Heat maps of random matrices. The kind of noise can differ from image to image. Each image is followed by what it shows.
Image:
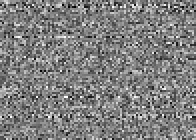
rows of uneven size
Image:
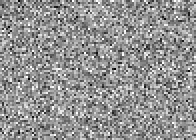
low rank plus noise
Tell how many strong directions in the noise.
one
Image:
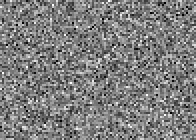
independent entries
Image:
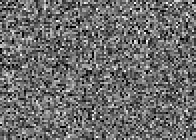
low rank plus noise
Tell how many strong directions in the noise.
one
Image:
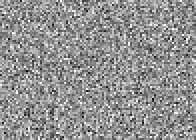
independent entries
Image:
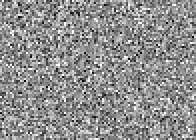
independent entries
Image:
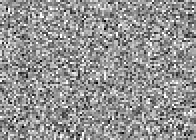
low rank plus noise
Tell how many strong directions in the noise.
five to eight
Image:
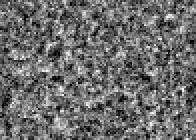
blotchy
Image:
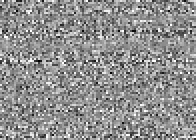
rows of uneven size
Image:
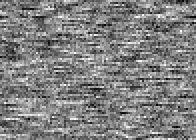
streaked along the rows
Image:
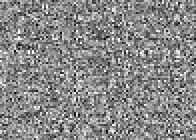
low rank plus noise
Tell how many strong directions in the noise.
two
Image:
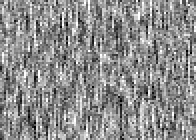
streaked along the columns
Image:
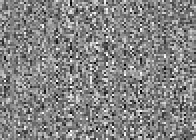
columns of uneven size
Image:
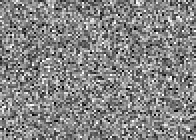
independent entries
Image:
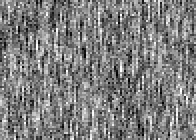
streaked along the columns
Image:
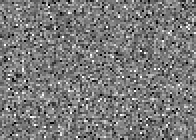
heavy tails
